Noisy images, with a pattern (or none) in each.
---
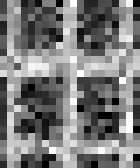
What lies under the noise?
bands of rows crossing bands of columns
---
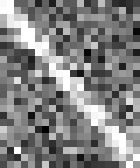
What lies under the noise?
a diagonal band
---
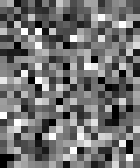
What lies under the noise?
only noise
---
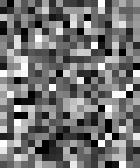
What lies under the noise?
only noise
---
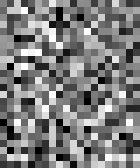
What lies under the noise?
only noise
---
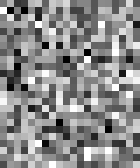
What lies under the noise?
only noise
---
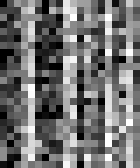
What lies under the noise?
bands of columns
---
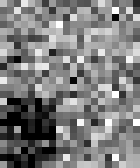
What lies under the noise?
one block
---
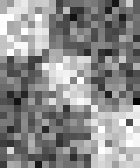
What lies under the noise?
blocks along the diagonal
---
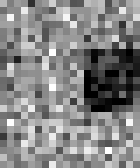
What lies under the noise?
one block
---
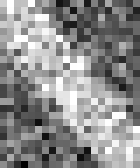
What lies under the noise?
a diagonal band
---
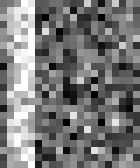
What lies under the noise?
one band of columns
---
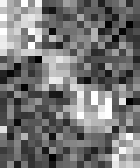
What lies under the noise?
blocks along the diagonal
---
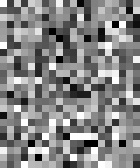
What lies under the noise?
only noise
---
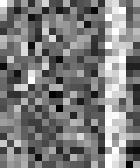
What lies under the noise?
one band of columns
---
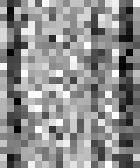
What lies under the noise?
bands of columns
